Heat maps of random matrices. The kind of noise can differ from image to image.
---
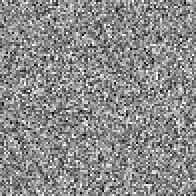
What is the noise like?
independent entries
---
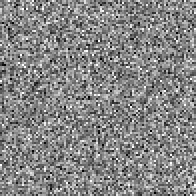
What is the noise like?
independent entries
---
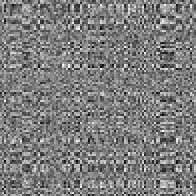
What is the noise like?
low rank plus noise
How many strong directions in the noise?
one
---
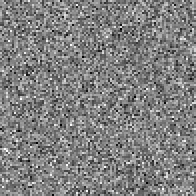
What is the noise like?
independent entries
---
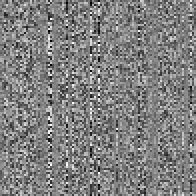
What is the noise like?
columns of uneven size
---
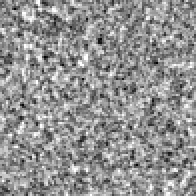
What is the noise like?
blotchy
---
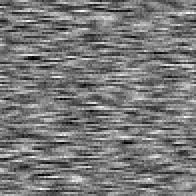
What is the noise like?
streaked along the rows
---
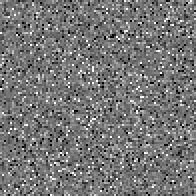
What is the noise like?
heavy tails
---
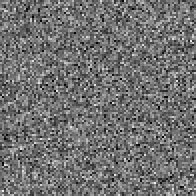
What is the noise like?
independent entries
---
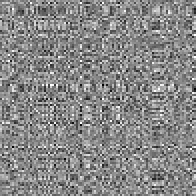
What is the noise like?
low rank plus noise
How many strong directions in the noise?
two
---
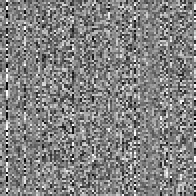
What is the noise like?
columns of uneven size
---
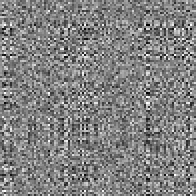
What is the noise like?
low rank plus noise
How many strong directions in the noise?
two
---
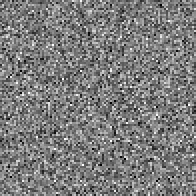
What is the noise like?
independent entries
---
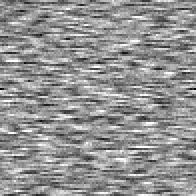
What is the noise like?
streaked along the rows
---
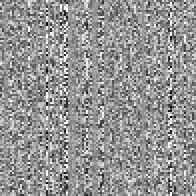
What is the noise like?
columns of uneven size
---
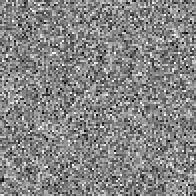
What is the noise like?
independent entries
